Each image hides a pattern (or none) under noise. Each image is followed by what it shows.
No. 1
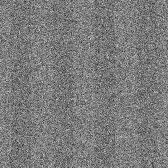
vertical stripes
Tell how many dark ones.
4
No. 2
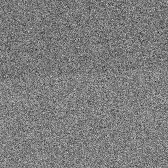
a sharp edge
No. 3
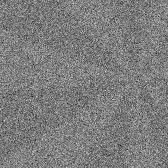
spokes from one point
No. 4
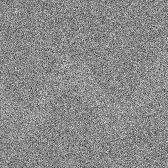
a wavy band
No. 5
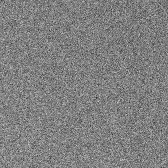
a smooth slope
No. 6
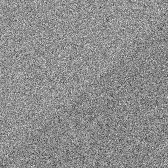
a sharp edge
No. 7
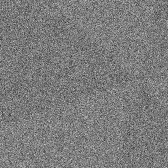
spokes from one point
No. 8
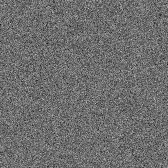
only noise
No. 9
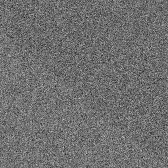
a sharp edge
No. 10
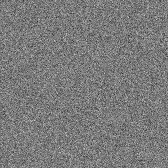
only noise
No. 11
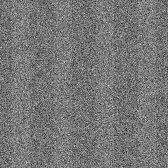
vertical stripes
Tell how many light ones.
4
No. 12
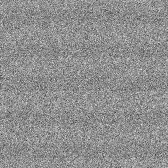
horizontal stripes
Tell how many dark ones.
5
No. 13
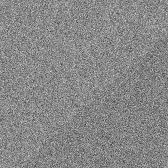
a sharp edge
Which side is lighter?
top left
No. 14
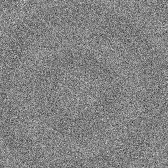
rings round one point
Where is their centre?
centre
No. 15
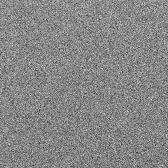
a smooth slope
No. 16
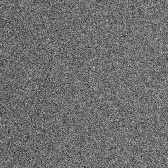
a smooth slope
